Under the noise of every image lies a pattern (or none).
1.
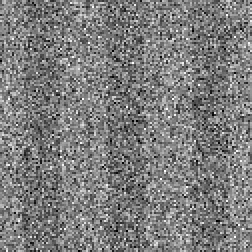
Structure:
vertical stripes
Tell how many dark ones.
3
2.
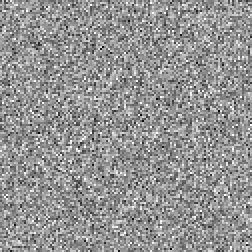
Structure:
only noise
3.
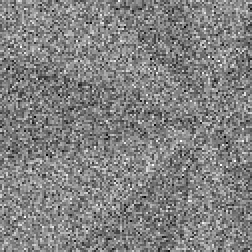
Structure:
spokes from one point
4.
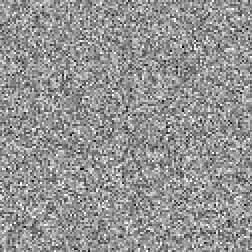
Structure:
only noise
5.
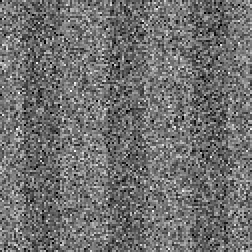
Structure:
vertical stripes
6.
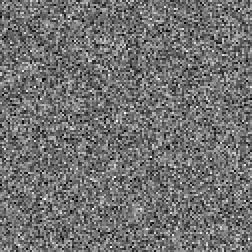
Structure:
only noise
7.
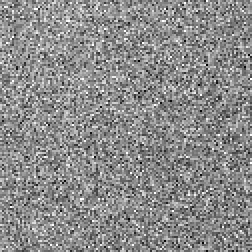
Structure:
a smooth slope
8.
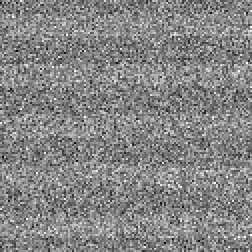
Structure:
horizontal stripes
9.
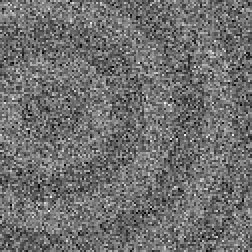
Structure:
rings round one point
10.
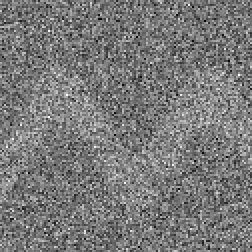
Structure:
a wavy band
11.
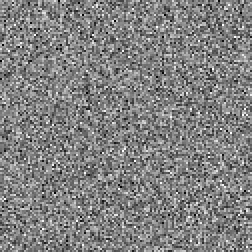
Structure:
only noise
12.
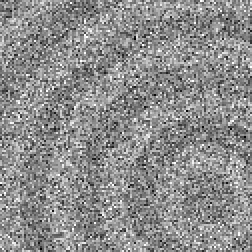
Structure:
rings round one point
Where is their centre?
bottom right
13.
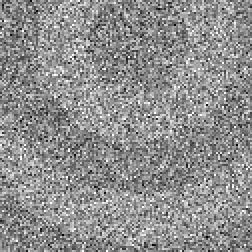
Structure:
rings round one point
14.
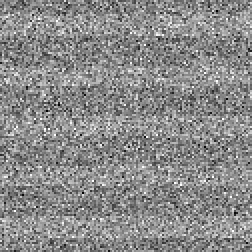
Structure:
horizontal stripes
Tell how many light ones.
5
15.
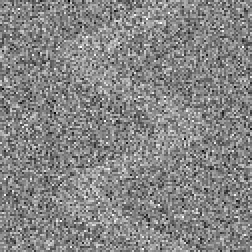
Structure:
a wavy band
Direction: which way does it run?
top to bottom
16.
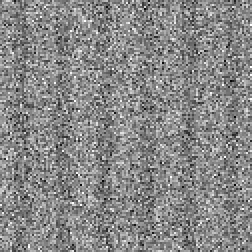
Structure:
vertical stripes
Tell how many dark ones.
6
